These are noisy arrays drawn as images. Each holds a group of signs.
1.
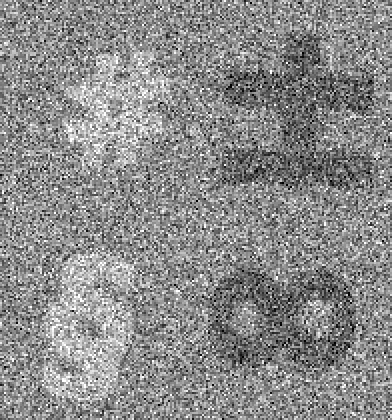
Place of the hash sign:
top left
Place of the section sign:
bottom left
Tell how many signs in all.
4
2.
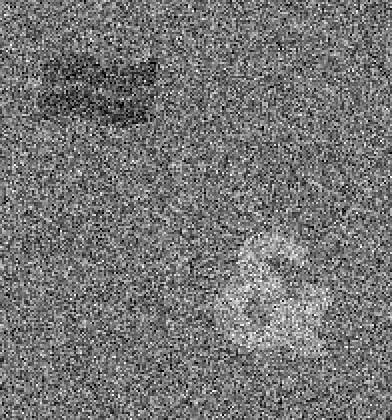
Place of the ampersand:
bottom right
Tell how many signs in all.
2
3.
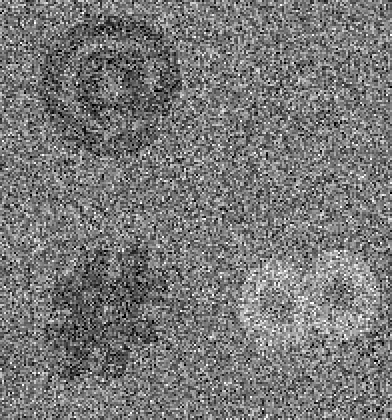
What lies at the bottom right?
infinity sign
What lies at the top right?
nothing
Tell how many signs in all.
3
